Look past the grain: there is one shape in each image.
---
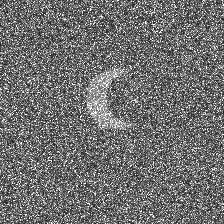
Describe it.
light crescent, centre
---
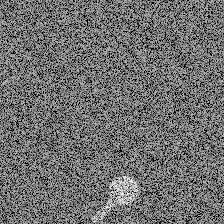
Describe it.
light lollipop, bottom middle
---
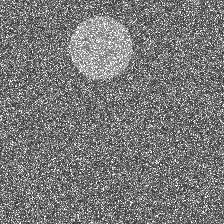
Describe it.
light disc, top middle
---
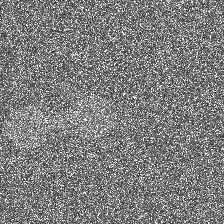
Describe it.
light dumbbell
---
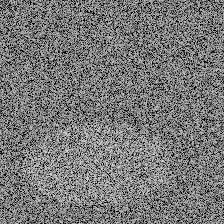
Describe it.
light ellipse
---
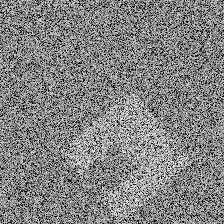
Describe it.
light square with a notch
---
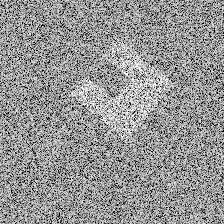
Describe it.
light square with a notch
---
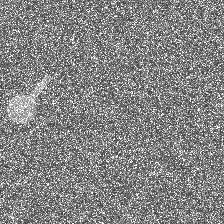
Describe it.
light lollipop, middle left
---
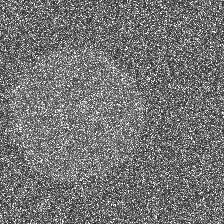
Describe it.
light disc
